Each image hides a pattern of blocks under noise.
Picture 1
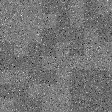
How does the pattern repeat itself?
mirrored about the diagonal from the top left
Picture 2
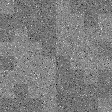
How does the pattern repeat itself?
the same after a half turn
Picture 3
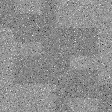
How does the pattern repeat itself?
the same after a half turn
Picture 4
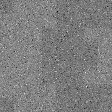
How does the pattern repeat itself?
top and bottom mirror each other
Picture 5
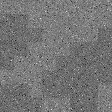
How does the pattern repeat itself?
no symmetry
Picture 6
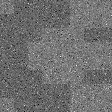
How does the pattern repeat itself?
top and bottom mirror each other
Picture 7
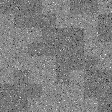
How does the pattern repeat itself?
mirrored about the diagonal from the bottom left
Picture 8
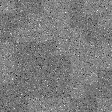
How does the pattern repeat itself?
mirrored about the diagonal from the bottom left
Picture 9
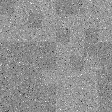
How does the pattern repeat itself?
no symmetry
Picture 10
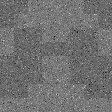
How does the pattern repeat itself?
left and right mirror each other
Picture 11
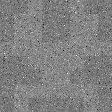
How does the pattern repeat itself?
left and right mirror each other
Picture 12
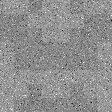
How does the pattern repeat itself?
left and right mirror each other
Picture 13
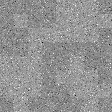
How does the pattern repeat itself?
mirrored about the diagonal from the top left
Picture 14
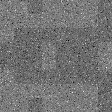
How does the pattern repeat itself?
top and bottom mirror each other
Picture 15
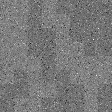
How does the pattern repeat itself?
no symmetry
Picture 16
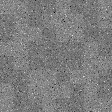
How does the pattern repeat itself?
the same after a half turn
